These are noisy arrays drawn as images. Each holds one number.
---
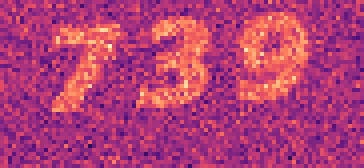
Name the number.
739
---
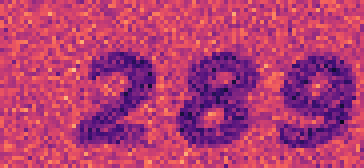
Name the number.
289
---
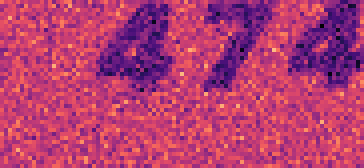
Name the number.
474
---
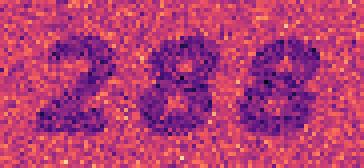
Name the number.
288
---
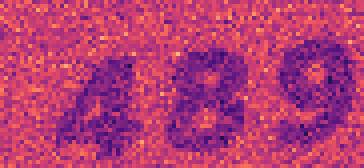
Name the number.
489
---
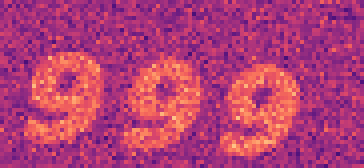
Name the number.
999
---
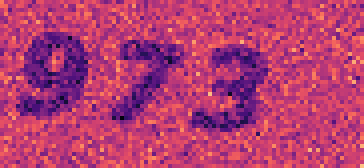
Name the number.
973
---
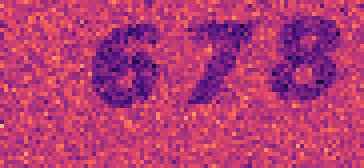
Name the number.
678
